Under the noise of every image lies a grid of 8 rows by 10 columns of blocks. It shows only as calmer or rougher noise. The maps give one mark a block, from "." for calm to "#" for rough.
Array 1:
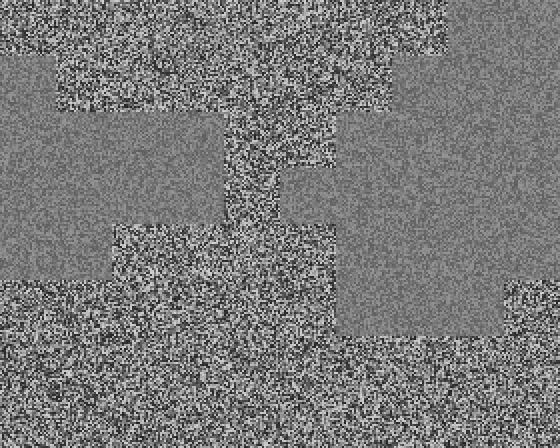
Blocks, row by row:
########..
.######...
....##....
....#.....
..####....
######...#
##########
##########
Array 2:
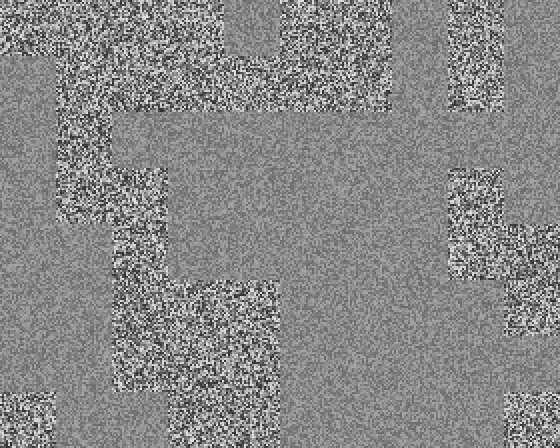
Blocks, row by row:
####.##.#.
.######.#.
.#........
.##.....#.
..#.....##
..###....#
..###.....
#..##....#
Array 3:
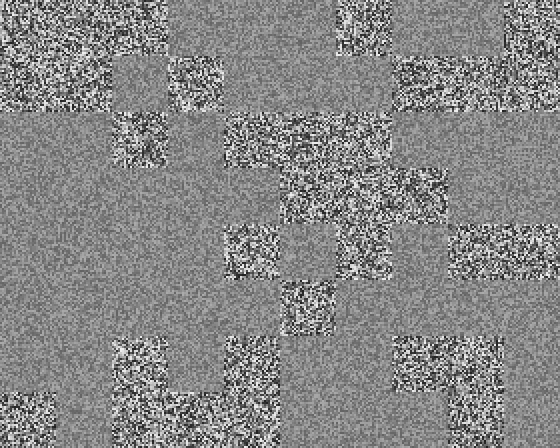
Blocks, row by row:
###...#..#
##.#...###
..#.###...
.....###..
....#.#.##
.....#....
..#.#..##.
#.###...#.
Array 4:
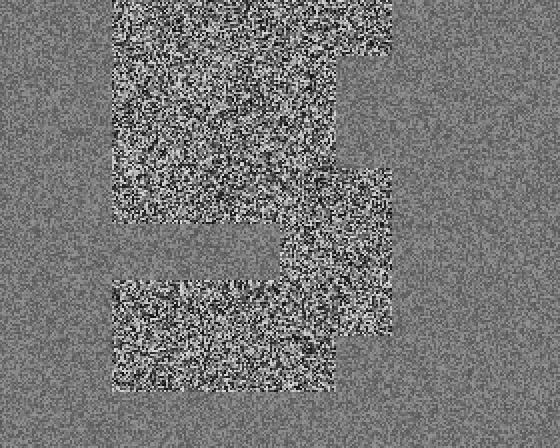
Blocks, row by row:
..#####...
..####....
..####....
..#####...
.....##...
..#####...
..####....
..........
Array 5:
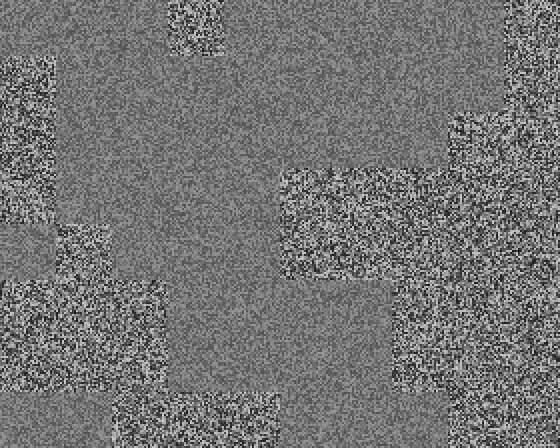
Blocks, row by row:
...#.....#
#........#
#.......##
#....#####
.#...#####
###....###
###....###
..###...##
